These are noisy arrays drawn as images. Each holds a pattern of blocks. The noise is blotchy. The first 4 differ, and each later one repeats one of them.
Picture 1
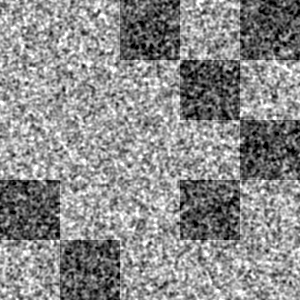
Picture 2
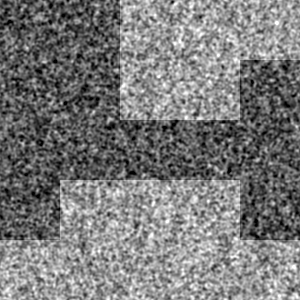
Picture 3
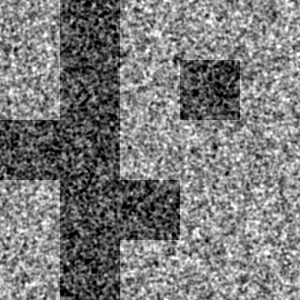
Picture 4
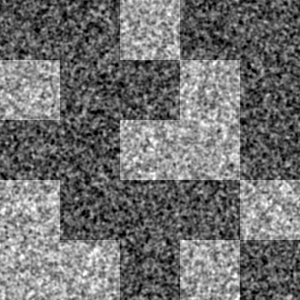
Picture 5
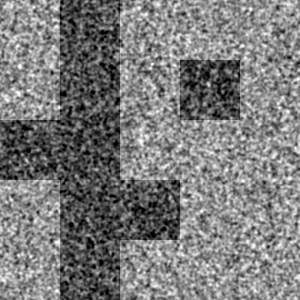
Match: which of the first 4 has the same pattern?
3
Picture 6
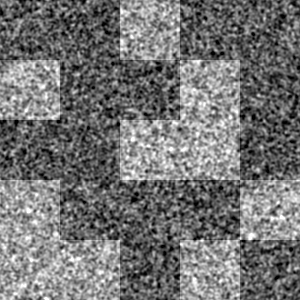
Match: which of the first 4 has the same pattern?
4
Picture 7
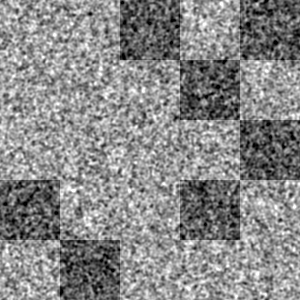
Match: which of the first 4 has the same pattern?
1
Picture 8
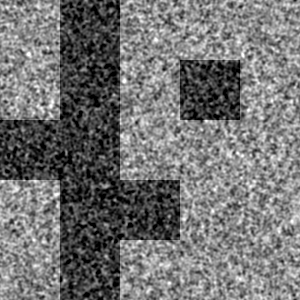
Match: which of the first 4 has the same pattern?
3
